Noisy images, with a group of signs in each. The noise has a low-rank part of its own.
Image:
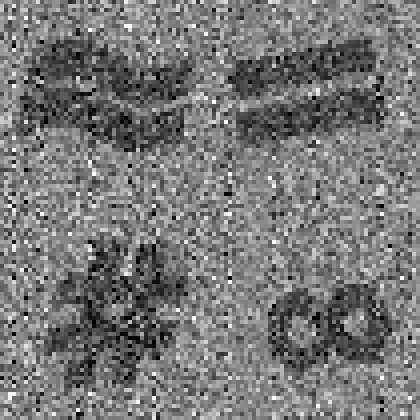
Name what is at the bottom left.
hash sign
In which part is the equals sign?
top right
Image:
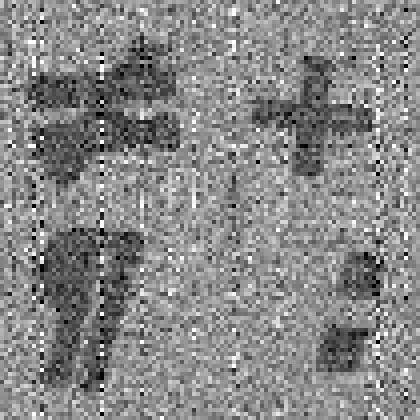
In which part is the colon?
bottom right
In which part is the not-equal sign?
top left
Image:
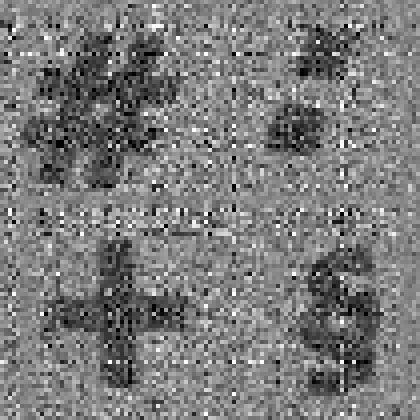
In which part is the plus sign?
bottom left
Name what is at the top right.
colon
